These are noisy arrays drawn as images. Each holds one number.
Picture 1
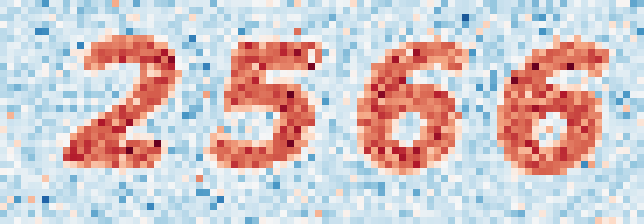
2566
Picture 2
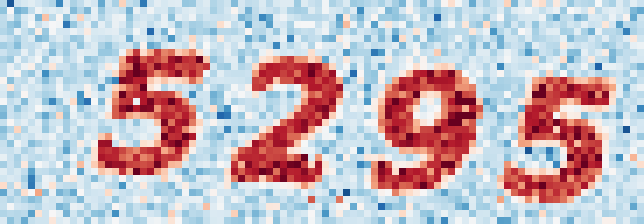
5295
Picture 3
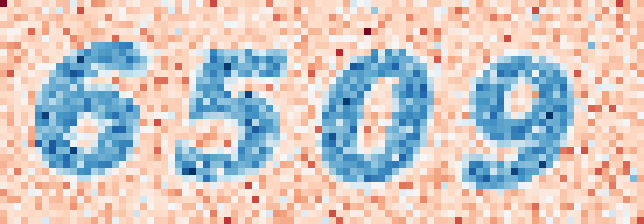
6509
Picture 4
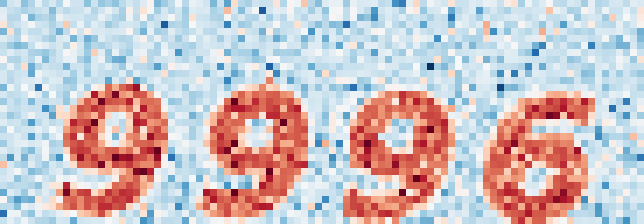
9996
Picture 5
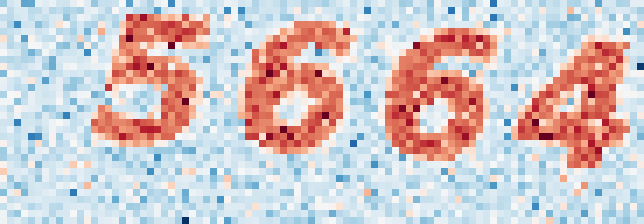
5664
